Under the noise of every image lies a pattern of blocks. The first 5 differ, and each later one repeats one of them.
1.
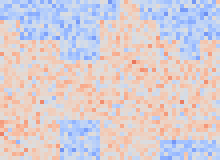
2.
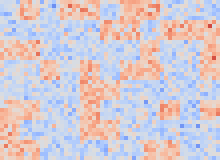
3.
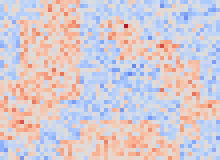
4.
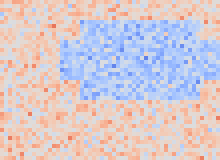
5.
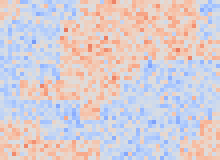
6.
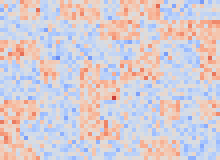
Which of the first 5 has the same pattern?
2
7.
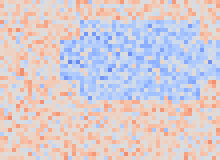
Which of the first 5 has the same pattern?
4
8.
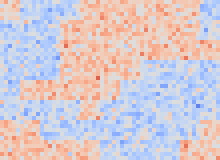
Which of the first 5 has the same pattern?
5
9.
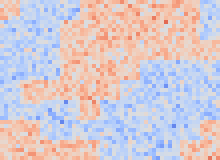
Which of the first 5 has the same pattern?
5
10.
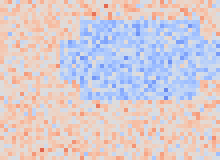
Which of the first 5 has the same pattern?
4
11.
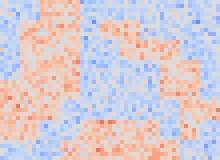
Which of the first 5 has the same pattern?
3
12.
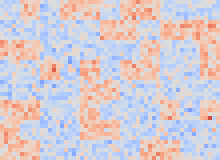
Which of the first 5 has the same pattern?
2
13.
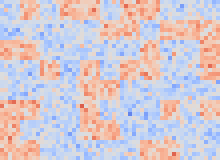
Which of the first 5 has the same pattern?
2
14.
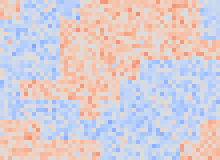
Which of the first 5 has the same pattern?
5
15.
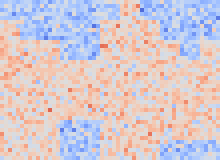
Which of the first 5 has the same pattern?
1
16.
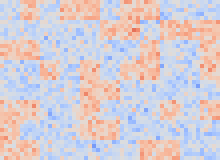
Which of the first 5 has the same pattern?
2
